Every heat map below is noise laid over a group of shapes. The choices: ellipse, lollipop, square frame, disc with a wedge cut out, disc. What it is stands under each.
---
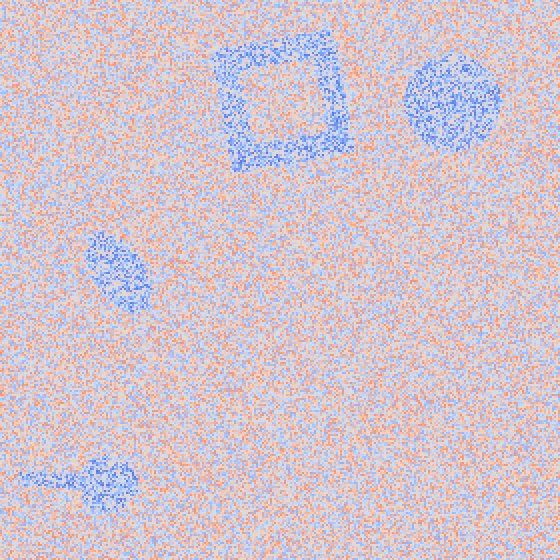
top middle: square frame; top right: disc; middle left: ellipse; bottom left: lollipop
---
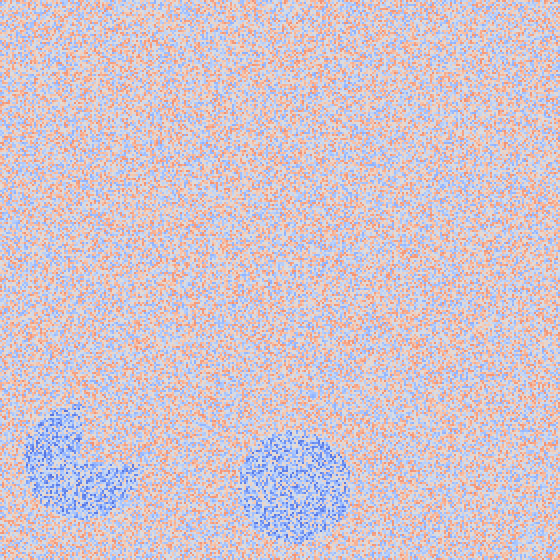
bottom left: disc with a wedge cut out; bottom middle: disc
